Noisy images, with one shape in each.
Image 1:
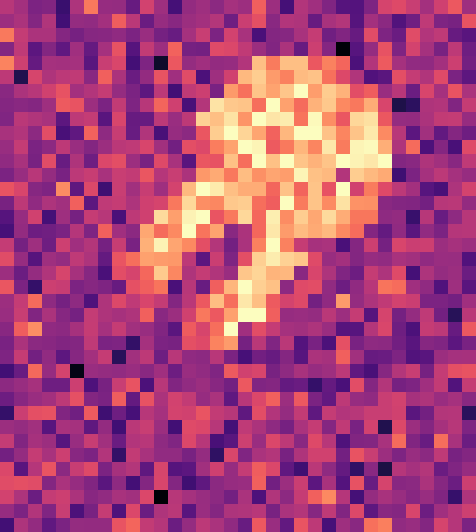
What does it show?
light rabbit's head
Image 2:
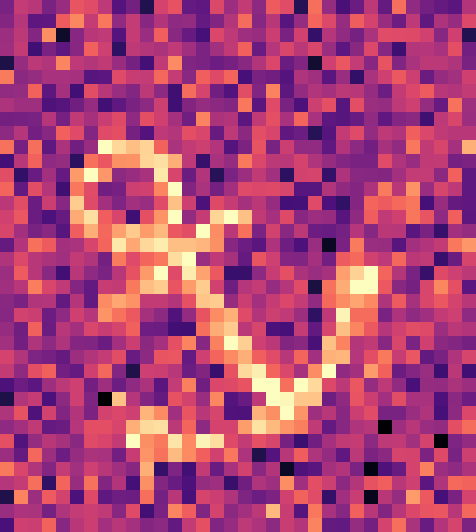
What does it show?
light anchor
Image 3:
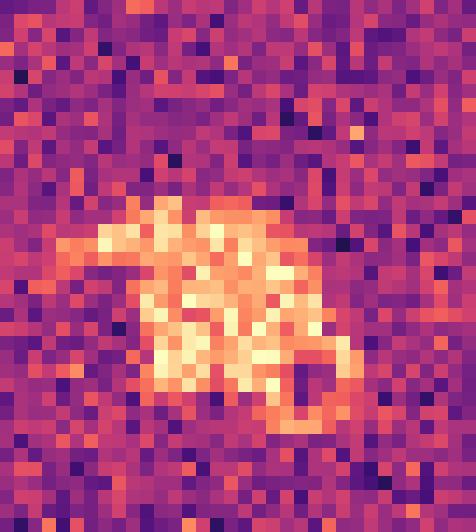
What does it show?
light teapot
